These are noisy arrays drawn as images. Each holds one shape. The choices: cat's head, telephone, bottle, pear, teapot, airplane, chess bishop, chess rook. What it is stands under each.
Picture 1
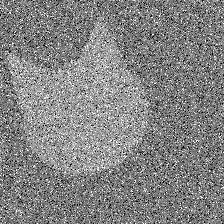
cat's head
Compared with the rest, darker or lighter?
lighter
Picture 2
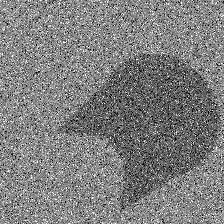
cat's head
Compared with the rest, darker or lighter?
darker
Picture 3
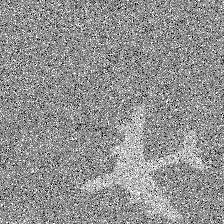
airplane
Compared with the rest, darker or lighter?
lighter
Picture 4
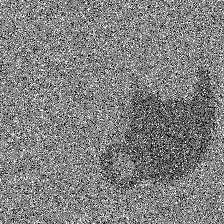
teapot
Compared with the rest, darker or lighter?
darker
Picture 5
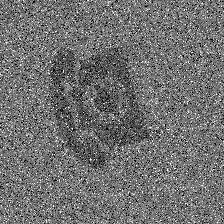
telephone
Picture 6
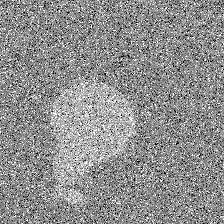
pear
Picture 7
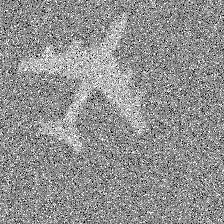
airplane
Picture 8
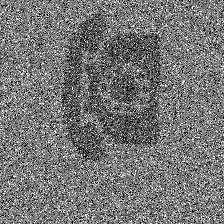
telephone
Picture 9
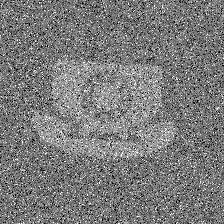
telephone
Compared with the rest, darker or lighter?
lighter
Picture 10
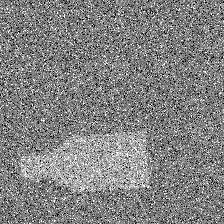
bottle
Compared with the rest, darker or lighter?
lighter
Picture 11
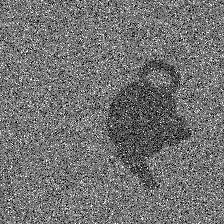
teapot
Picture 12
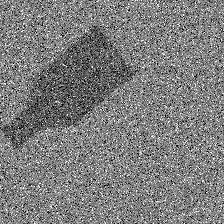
bottle
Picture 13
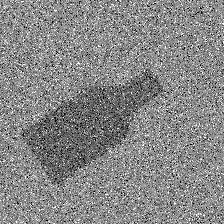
bottle
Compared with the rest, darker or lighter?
darker
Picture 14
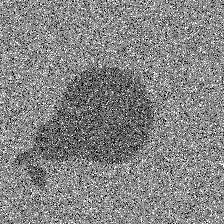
pear
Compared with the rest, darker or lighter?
darker
